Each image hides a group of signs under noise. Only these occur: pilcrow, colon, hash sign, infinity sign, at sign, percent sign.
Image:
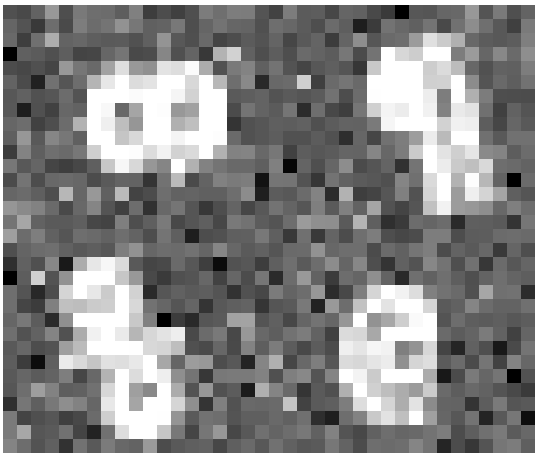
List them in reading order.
top left: infinity sign; top right: pilcrow; bottom left: percent sign; bottom right: at sign
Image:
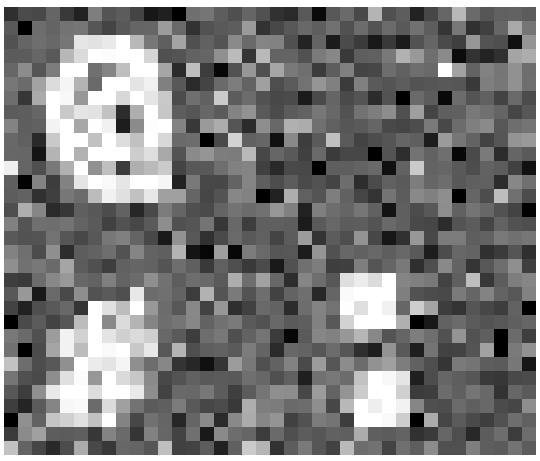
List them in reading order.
top left: at sign; bottom left: hash sign; bottom right: colon
